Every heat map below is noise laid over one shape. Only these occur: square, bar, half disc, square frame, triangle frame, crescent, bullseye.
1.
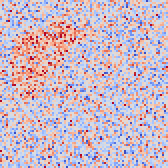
half disc
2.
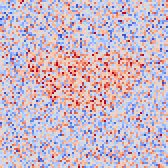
half disc
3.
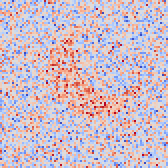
crescent
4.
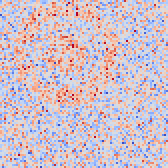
bullseye
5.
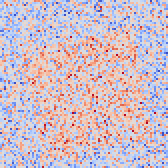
square
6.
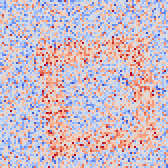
square frame
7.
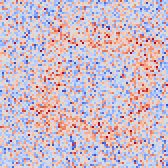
square frame
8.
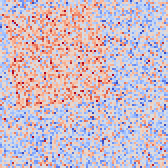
square
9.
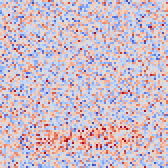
bar
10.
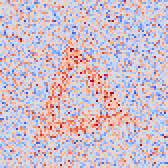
triangle frame
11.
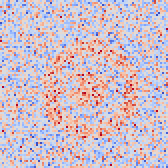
bullseye
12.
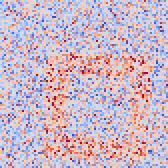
square frame
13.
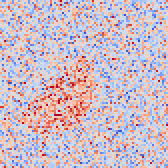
half disc
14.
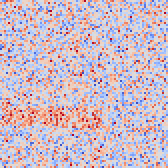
bar
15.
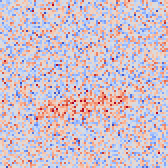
bar
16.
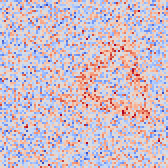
triangle frame
